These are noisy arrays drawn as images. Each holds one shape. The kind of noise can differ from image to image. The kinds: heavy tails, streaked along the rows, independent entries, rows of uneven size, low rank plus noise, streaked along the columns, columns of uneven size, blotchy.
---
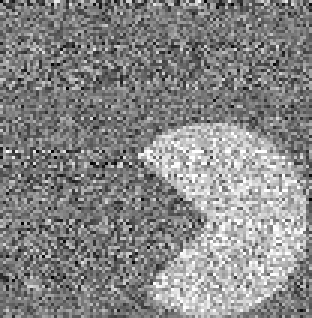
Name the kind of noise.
rows of uneven size
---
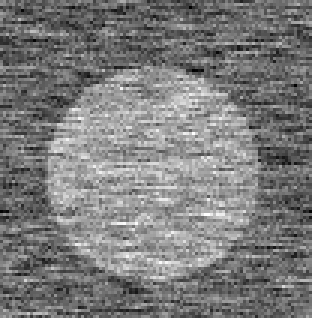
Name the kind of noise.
streaked along the rows
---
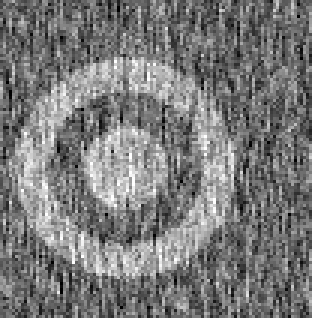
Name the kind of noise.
streaked along the columns
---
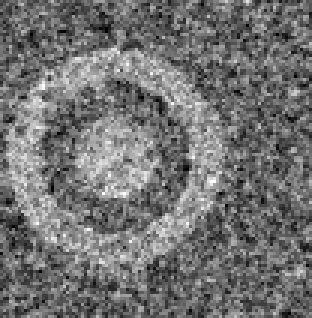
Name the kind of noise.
blotchy
